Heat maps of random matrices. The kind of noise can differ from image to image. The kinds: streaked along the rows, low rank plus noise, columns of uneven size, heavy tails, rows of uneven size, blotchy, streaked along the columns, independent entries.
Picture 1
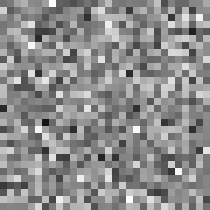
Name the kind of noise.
independent entries
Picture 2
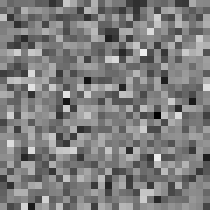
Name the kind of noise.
independent entries
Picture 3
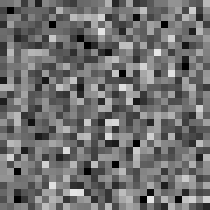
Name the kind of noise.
independent entries
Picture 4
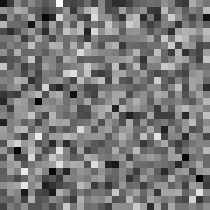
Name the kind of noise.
independent entries
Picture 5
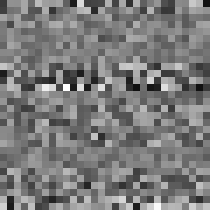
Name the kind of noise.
rows of uneven size
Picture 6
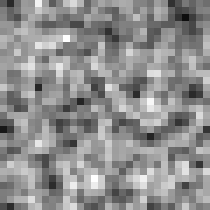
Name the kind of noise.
blotchy
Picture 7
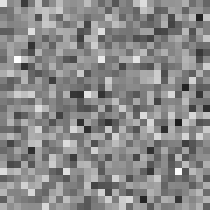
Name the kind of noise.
independent entries
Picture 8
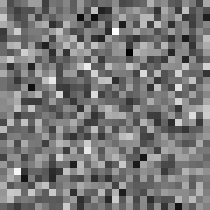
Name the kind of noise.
independent entries
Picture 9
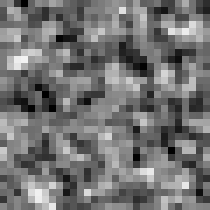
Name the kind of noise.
blotchy
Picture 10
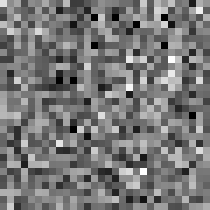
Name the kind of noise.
low rank plus noise
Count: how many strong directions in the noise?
five to eight
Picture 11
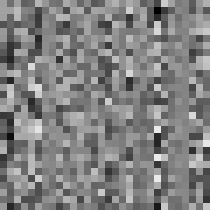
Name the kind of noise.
columns of uneven size
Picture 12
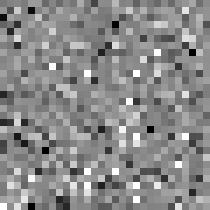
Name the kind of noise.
heavy tails
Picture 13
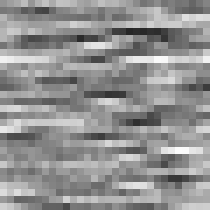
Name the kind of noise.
streaked along the rows
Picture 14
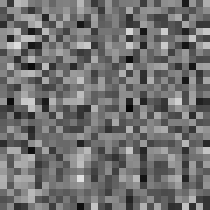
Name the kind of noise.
low rank plus noise
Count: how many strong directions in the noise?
two
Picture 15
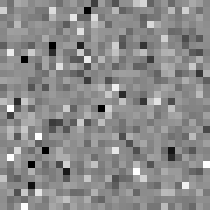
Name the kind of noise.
heavy tails
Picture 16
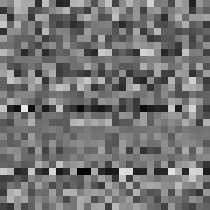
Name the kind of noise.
rows of uneven size
